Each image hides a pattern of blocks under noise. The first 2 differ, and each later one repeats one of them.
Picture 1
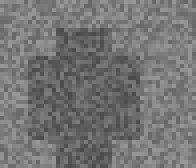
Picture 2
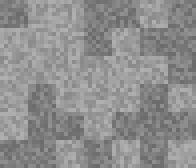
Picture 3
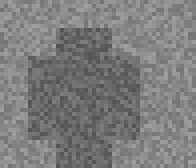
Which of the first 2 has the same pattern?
1
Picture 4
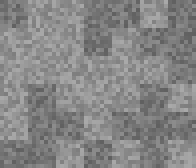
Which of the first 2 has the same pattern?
2
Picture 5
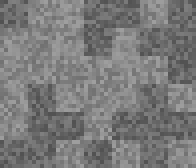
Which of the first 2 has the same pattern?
2
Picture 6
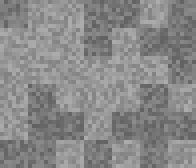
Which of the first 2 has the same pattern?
2
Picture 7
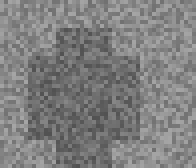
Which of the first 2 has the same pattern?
1
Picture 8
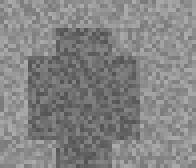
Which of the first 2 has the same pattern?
1
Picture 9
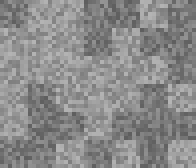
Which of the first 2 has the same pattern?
2
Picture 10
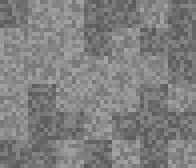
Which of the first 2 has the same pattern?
2
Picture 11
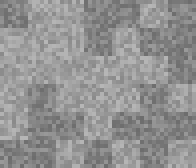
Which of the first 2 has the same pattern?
2
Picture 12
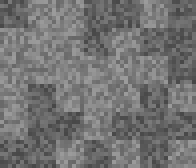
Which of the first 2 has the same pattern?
2
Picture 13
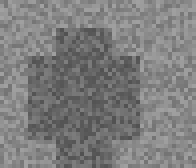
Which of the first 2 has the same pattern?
1
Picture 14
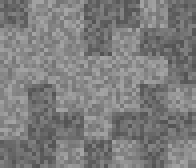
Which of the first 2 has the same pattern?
2
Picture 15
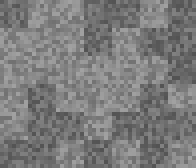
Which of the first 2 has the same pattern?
2
